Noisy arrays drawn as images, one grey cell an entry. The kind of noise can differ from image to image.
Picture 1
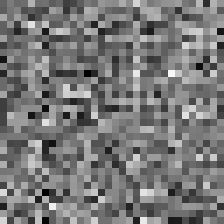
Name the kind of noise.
low rank plus noise
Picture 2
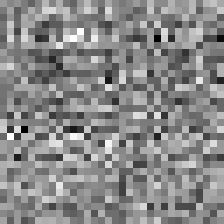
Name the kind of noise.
low rank plus noise
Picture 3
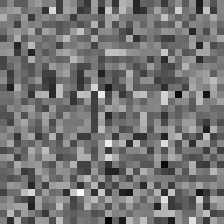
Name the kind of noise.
low rank plus noise
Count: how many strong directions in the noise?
three or four
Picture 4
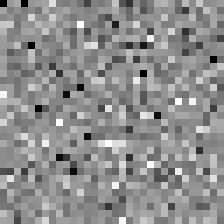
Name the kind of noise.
heavy tails
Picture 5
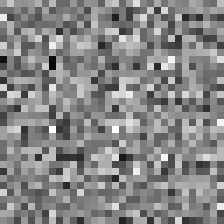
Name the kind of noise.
low rank plus noise
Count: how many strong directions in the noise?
three or four
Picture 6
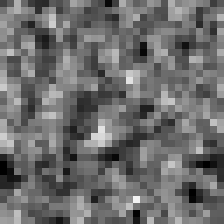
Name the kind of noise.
blotchy
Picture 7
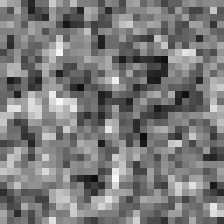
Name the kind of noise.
blotchy
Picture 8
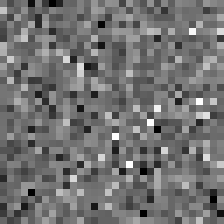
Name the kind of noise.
heavy tails
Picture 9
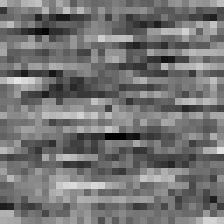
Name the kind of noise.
streaked along the rows
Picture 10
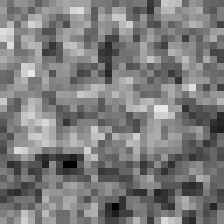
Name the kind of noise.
blotchy
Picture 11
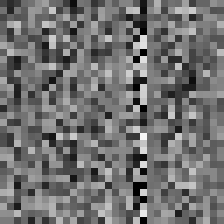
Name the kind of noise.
columns of uneven size
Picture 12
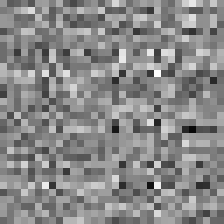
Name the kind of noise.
low rank plus noise
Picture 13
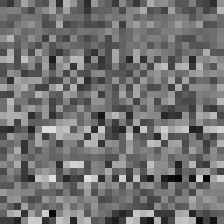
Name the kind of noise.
rows of uneven size
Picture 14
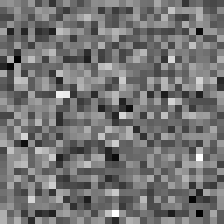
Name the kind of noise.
low rank plus noise
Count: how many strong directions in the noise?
two
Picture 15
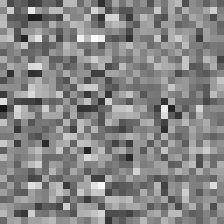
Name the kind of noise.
low rank plus noise
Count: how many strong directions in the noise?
two
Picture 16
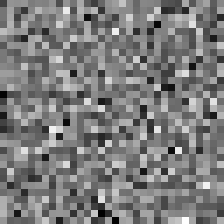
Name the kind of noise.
independent entries
